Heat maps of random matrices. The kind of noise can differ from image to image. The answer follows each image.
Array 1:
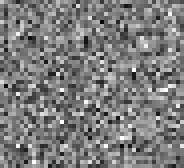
low rank plus noise
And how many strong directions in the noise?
five to eight
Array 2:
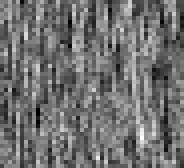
streaked along the columns
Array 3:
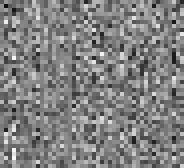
columns of uneven size
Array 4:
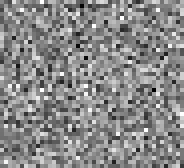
independent entries
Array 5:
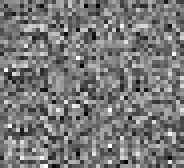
low rank plus noise
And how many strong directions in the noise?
one
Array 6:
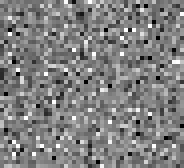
heavy tails
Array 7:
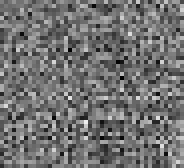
low rank plus noise
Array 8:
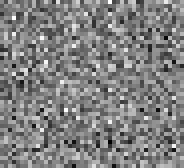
low rank plus noise
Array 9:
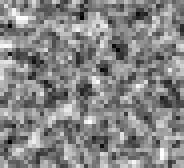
blotchy
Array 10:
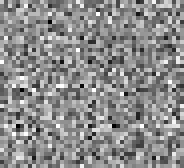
low rank plus noise
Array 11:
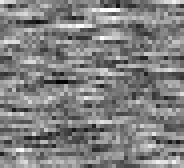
streaked along the rows
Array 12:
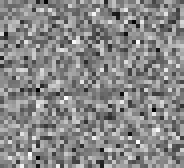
independent entries
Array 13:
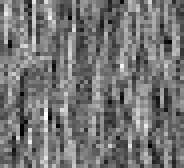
streaked along the columns
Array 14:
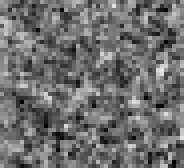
blotchy
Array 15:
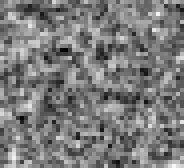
blotchy
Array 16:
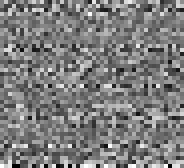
rows of uneven size
